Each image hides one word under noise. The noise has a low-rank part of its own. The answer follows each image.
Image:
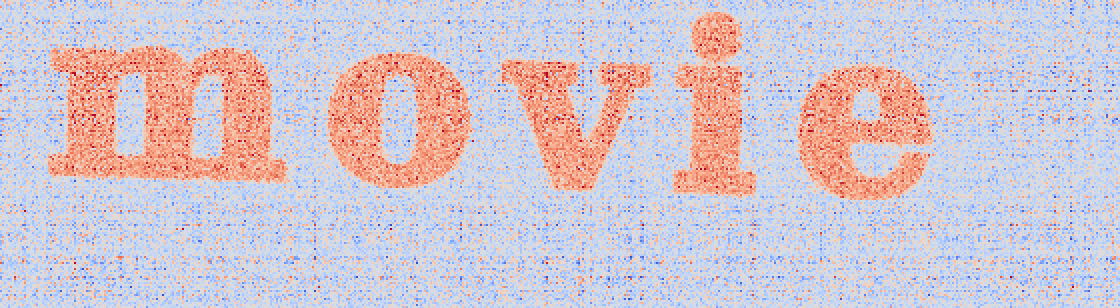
movie
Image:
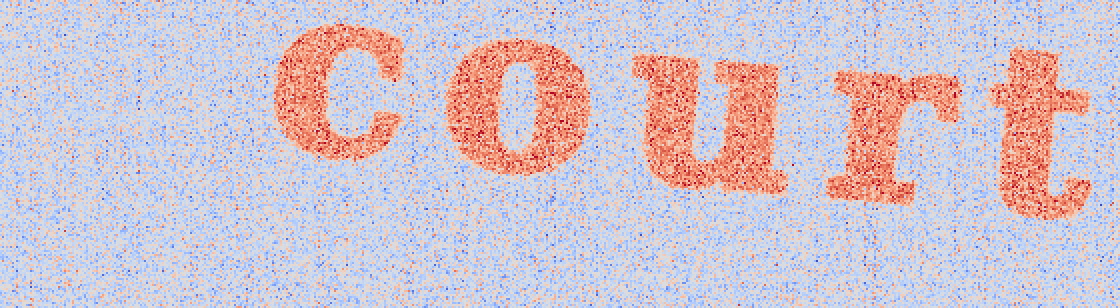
court
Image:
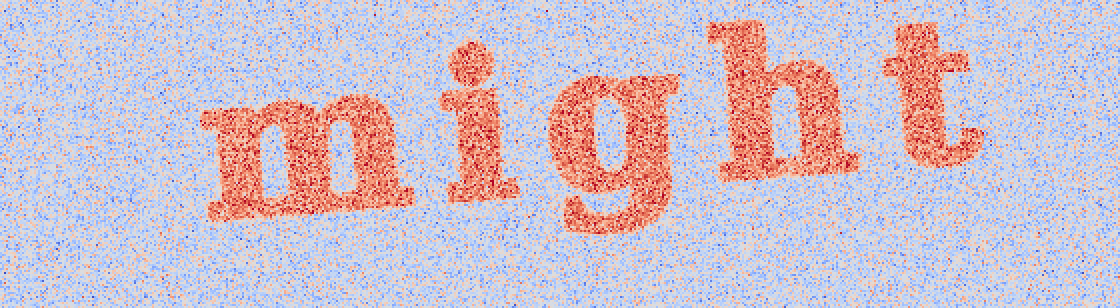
might
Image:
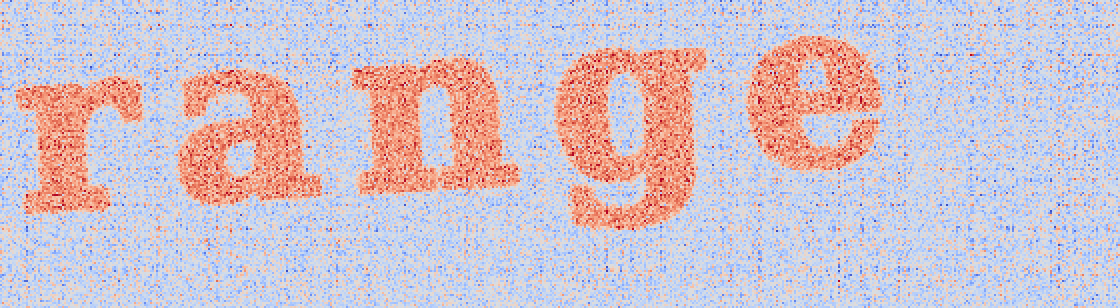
range
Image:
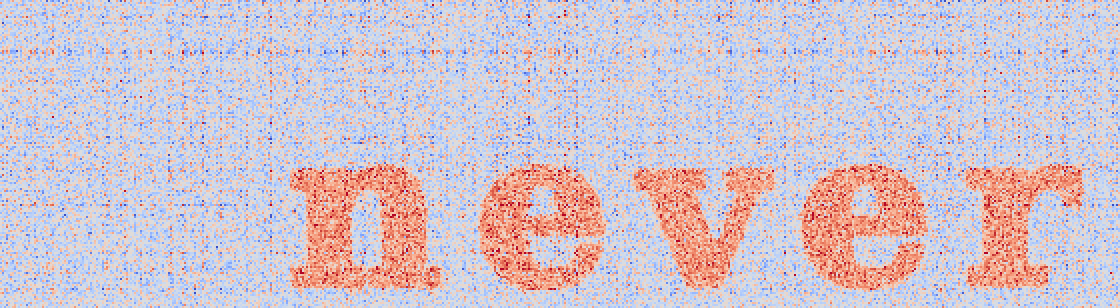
never
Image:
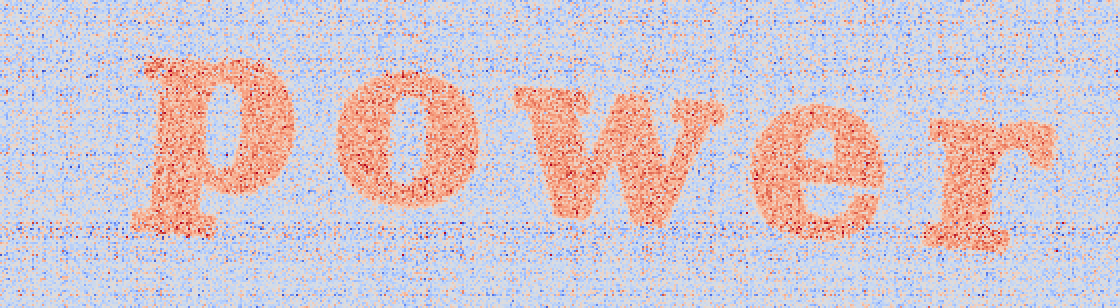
power
